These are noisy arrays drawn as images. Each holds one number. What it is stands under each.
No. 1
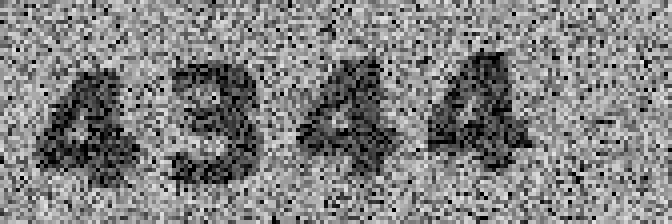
4344
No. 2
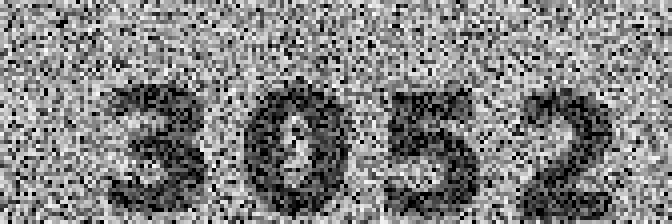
3052
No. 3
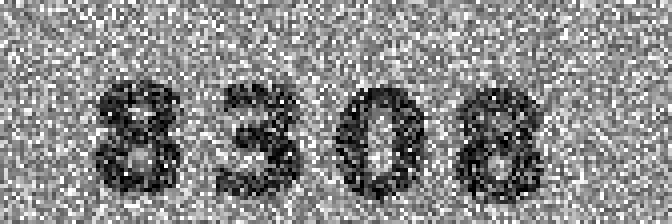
8308
